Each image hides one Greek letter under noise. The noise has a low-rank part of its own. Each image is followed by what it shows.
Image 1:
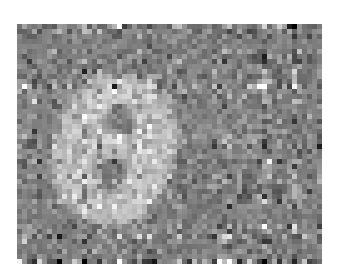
theta
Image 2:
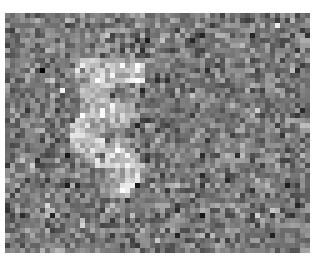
xi
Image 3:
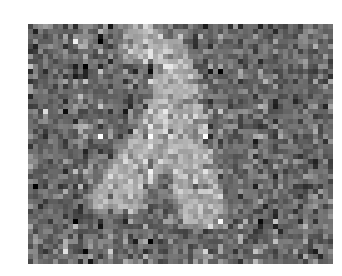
lambda
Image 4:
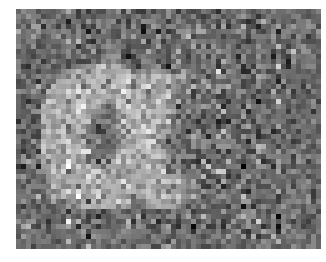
alpha
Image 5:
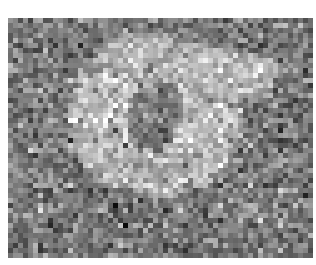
sigma
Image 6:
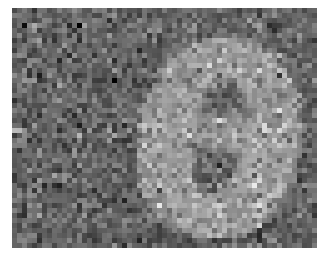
theta
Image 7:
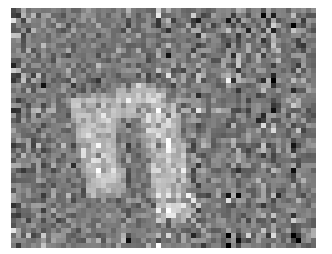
eta
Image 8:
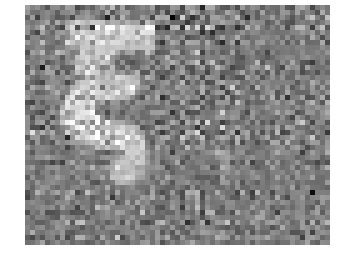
xi
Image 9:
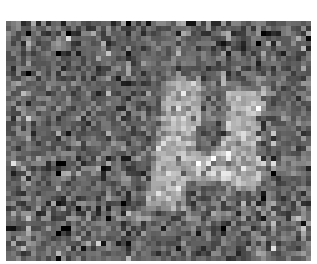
mu
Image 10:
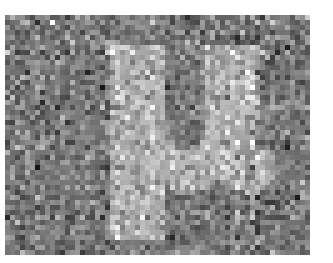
mu
